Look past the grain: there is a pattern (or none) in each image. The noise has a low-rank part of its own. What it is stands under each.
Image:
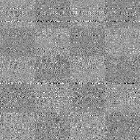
a checkerboard
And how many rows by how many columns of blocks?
5 by 4
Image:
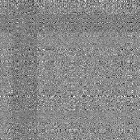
bands of rows crossing bands of columns
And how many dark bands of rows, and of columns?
1 and 1
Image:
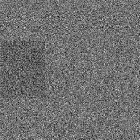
one block
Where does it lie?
middle left
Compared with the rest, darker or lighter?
darker
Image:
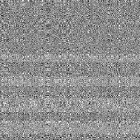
bands of rows
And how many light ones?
4
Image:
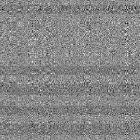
bands of rows
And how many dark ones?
5
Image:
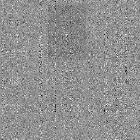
one block
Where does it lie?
top middle
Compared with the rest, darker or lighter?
darker
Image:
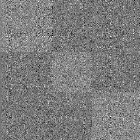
blocks along the diagonal
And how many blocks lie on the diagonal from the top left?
3
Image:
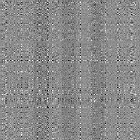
bands of columns
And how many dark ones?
3
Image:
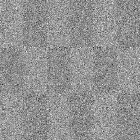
a checkerboard
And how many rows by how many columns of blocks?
3 by 6
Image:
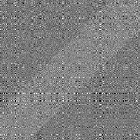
a diagonal band
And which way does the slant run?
bottom left to top right
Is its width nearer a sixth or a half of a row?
a half
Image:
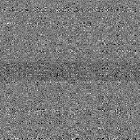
one band of rows
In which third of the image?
middle
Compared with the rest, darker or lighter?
darker
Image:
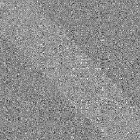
a diagonal band
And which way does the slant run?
top left to bottom right
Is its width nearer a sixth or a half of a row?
a half
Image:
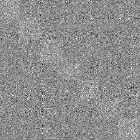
blocks along the diagonal
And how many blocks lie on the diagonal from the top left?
7
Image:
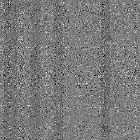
bands of columns
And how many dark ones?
4
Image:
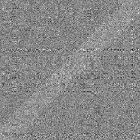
a diagonal band
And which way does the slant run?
bottom left to top right
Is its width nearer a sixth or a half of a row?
a sixth
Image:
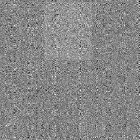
one block
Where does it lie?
top middle
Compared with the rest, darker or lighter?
lighter
